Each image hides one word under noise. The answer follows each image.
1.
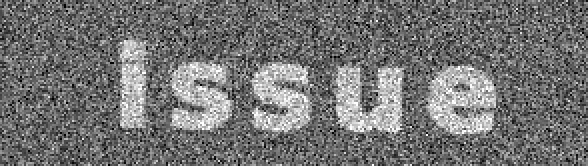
issue
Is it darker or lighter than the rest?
lighter
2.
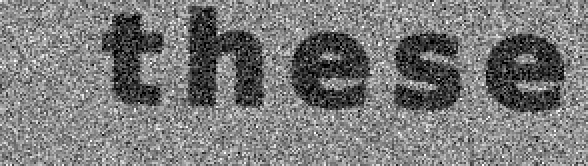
these
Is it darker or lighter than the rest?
darker
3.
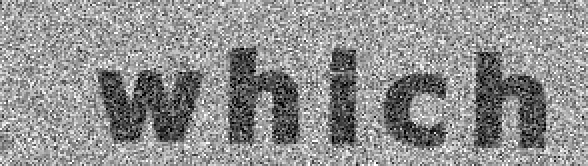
which
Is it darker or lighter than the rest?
darker
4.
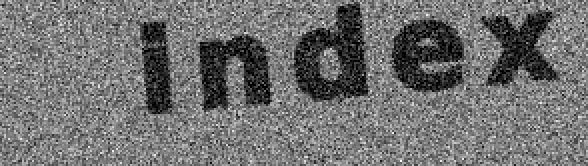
index
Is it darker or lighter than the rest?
darker
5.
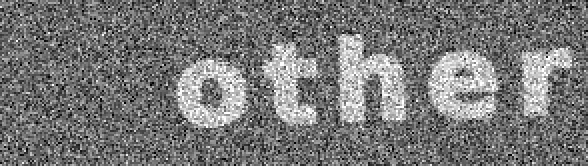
other
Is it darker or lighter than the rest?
lighter
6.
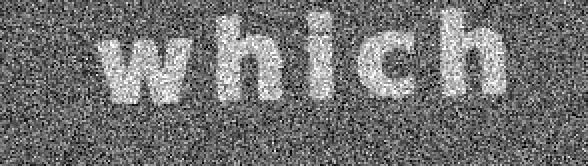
which
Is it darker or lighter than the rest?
lighter
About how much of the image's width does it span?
two thirds
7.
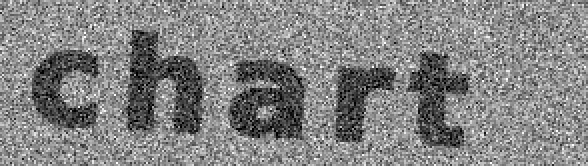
chart
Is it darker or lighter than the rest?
darker
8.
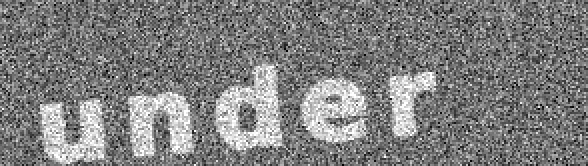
under
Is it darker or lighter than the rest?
lighter
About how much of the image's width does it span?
two thirds
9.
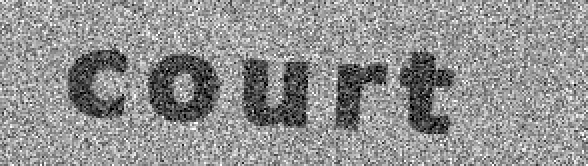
court
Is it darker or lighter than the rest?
darker
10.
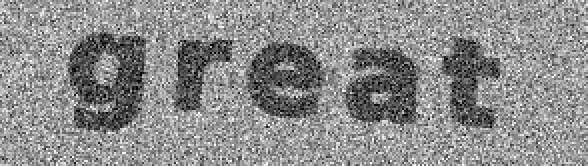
great
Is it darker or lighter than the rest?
darker
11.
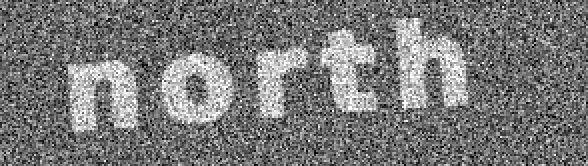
north
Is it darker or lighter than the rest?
lighter
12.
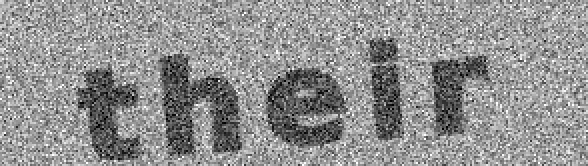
their
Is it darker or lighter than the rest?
darker
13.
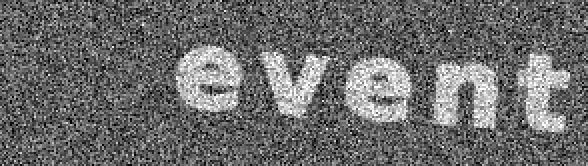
event
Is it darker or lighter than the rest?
lighter
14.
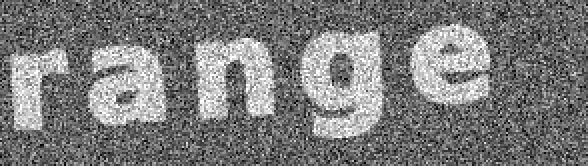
range
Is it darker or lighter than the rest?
lighter
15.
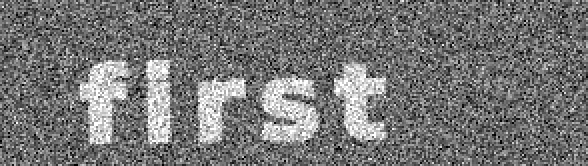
first
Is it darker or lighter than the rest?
lighter
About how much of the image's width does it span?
half
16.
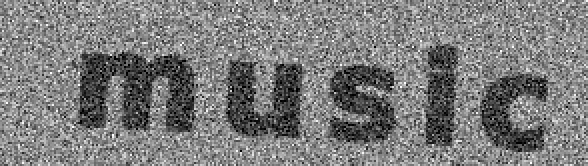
music
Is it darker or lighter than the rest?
darker
